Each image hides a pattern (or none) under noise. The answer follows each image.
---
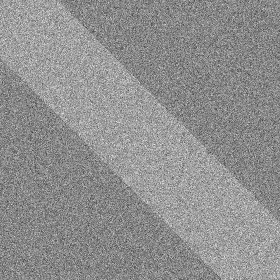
a diagonal band
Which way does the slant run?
top left to bottom right
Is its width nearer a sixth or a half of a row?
a half
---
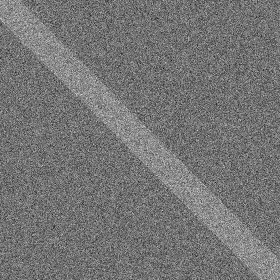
a diagonal band
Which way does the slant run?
top left to bottom right
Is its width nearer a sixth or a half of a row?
a sixth
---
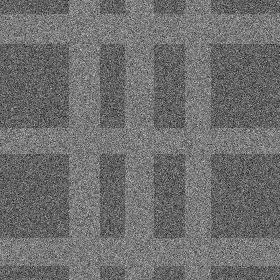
bands of rows crossing bands of columns
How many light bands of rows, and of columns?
3 and 3
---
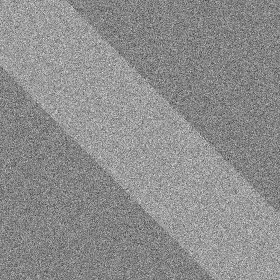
a diagonal band
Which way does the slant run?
top left to bottom right
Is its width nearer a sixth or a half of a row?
a half
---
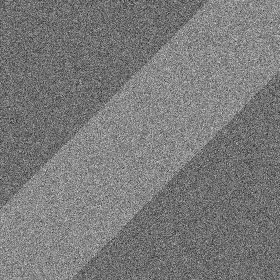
a diagonal band
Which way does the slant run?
bottom left to top right
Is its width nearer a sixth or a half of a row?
a half
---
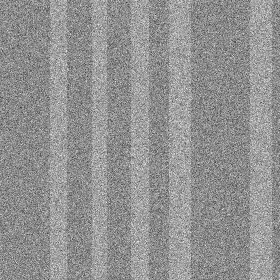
bands of columns
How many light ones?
5
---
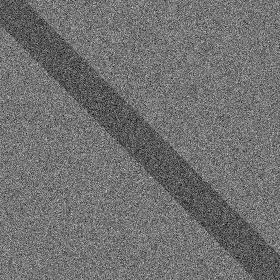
a diagonal band
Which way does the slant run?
top left to bottom right
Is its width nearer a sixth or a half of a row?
a sixth
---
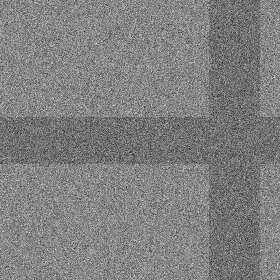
bands of rows crossing bands of columns
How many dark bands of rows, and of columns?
1 and 1
